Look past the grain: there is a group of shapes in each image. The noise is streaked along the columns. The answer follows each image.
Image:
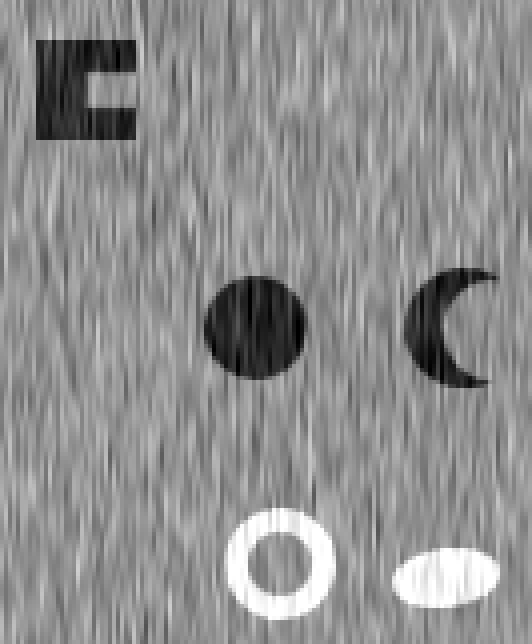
top left: dark square with a notch; centre: dark disc; middle right: dark crescent; bottom middle: light ring; bottom right: light ellipse
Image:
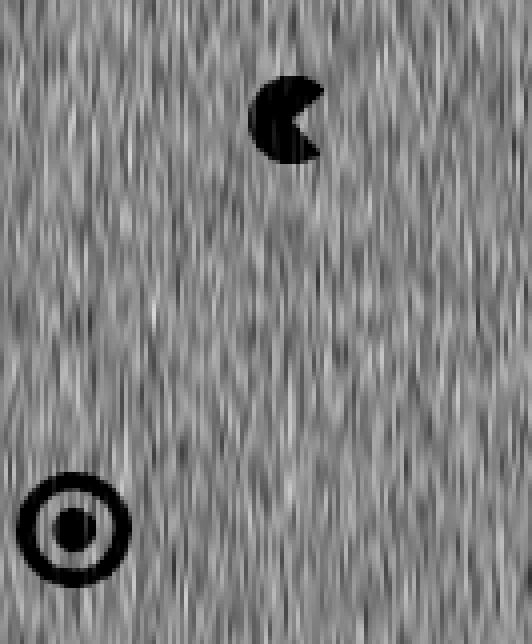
top middle: dark disc with a wedge cut out; bottom left: dark bullseye
